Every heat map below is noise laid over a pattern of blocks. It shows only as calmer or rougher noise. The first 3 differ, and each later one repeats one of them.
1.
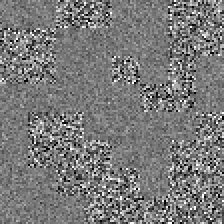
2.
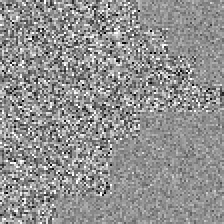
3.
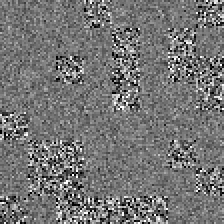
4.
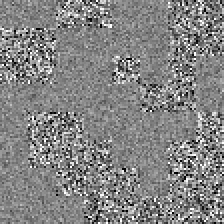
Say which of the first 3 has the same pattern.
1
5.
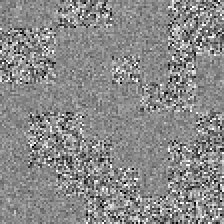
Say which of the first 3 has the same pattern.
1
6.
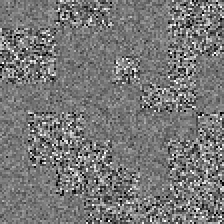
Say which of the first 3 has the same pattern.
1
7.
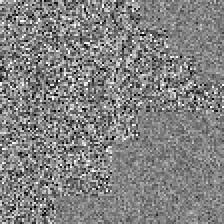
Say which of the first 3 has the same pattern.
2
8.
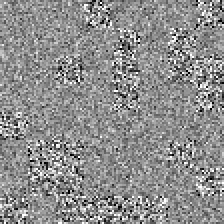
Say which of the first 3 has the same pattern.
3
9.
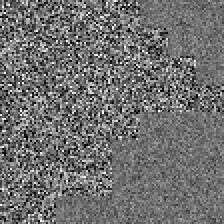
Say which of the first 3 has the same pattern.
2
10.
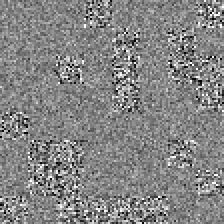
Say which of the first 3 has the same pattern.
3
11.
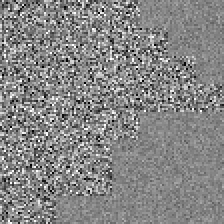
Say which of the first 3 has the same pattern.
2
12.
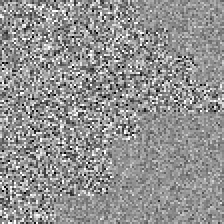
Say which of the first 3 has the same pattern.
2
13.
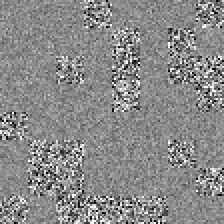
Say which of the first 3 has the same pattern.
3
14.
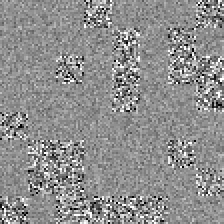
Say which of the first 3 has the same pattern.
3
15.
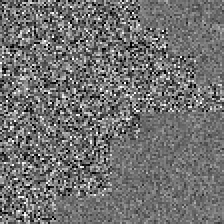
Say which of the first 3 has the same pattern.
2
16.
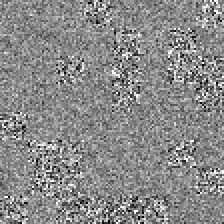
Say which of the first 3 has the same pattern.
3
